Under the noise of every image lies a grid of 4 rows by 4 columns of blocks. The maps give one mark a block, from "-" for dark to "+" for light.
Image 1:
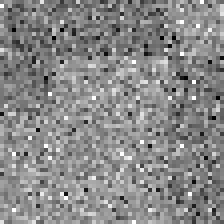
- - - +
- + + -
+ + + -
+ + + -
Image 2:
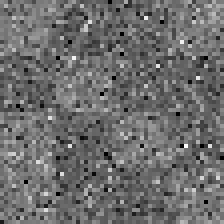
+ - - +
- + - -
+ - + -
+ - - +
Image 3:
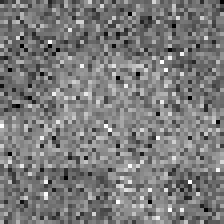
- - - -
- + + -
+ + + +
- - + -
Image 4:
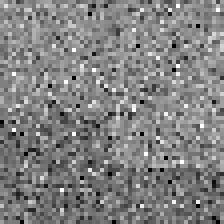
+ + + +
+ + + +
- - + +
- - - -
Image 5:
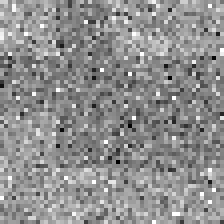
+ - + +
- - - -
+ - - -
+ + + +
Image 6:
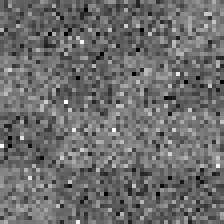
- - - +
+ - + -
- + + +
+ - - -
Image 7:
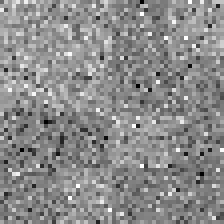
+ + - +
+ + - -
- - + -
- + - -
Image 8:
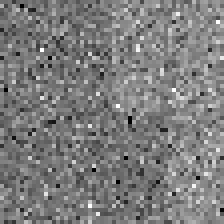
- - + +
- - + +
- - - +
- - - +
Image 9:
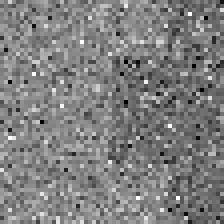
+ + + -
+ + - -
+ + - -
+ + + -
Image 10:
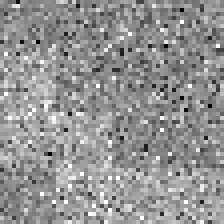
- - - -
+ - - -
+ + - -
- + + +
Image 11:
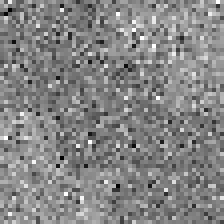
- - + +
- - - +
+ - - -
+ + - -
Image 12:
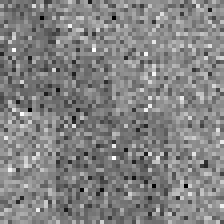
- + + +
- - + +
+ - - +
+ - - +
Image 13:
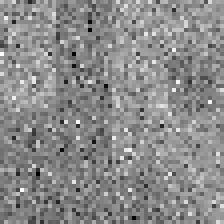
+ - + +
+ - + -
- - + +
- - - +
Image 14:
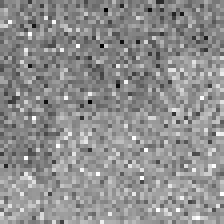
- - - -
- - - +
- + + +
+ + + +
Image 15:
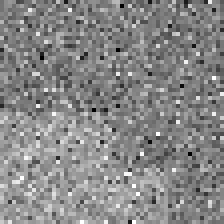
- - - -
- - - -
+ + - -
+ + + -
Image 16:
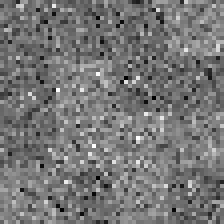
- - - +
- + - -
- + + +
+ - + -
